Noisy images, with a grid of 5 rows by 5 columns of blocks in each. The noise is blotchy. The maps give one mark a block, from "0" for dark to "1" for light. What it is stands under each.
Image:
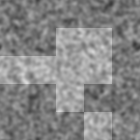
0 0 0 0 0
0 0 1 1 0
1 1 1 1 0
0 0 1 0 0
0 0 0 1 0
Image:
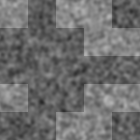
1 0 1 1 0
0 0 0 1 1
0 0 0 0 0
1 0 0 1 1
0 0 1 1 0
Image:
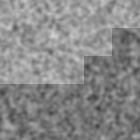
1 1 1 1 1
1 1 1 1 0
1 1 1 0 0
0 0 0 0 0
0 0 0 0 0
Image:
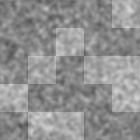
0 0 0 0 1
0 0 1 0 0
0 1 0 1 1
1 0 0 0 1
0 1 1 0 0
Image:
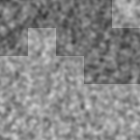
0 0 0 0 1
0 1 0 0 0
1 1 1 0 0
1 1 1 1 1
1 1 1 1 1
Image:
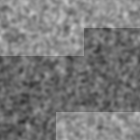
1 1 1 1 1
1 1 1 0 0
0 0 0 0 0
0 0 0 0 0
0 0 1 1 1
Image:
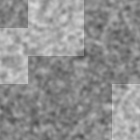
0 1 1 0 0
1 1 1 0 0
1 0 0 0 0
0 0 0 0 1
0 0 0 0 1
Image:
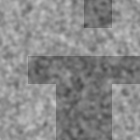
1 1 1 0 1
1 1 1 1 1
1 0 0 0 0
1 1 0 0 1
1 1 0 0 1
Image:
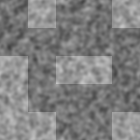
0 1 0 0 1
0 0 0 0 0
1 0 1 1 0
1 0 0 0 0
1 1 0 0 1
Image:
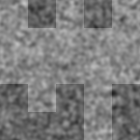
1 0 1 0 1
1 1 1 1 1
1 1 1 1 1
0 1 0 1 0
0 0 0 1 0
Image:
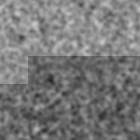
1 1 1 1 1
1 1 1 1 1
1 0 0 0 0
0 0 0 0 0
0 0 0 0 0
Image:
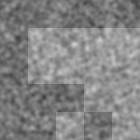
0 0 0 0 0
0 1 1 1 1
0 1 1 1 1
0 0 0 1 1
0 0 1 0 1
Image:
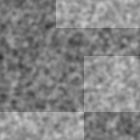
0 0 1 1 1
0 0 0 0 0
0 0 0 1 1
0 0 0 1 1
1 1 1 0 0
